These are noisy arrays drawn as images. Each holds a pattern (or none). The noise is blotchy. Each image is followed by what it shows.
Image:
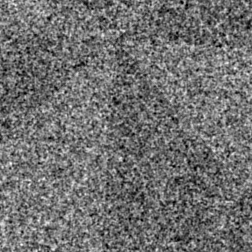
spokes from one point
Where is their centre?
top middle
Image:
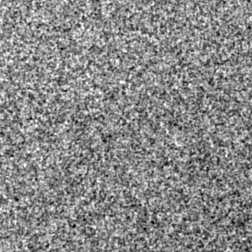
a smooth slope
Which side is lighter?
top left
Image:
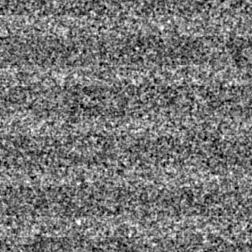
horizontal stripes
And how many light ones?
5
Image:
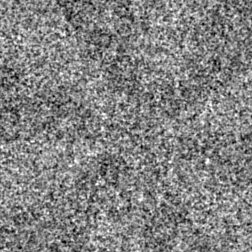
spokes from one point
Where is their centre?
centre
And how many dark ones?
6
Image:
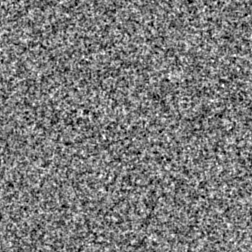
only noise
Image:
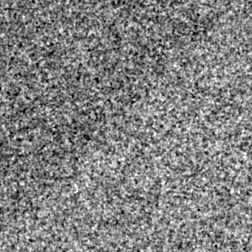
a sharp edge
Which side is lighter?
bottom right
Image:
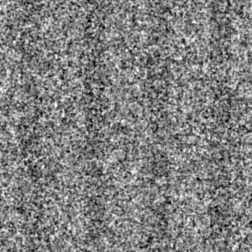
vertical stripes
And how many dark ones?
4
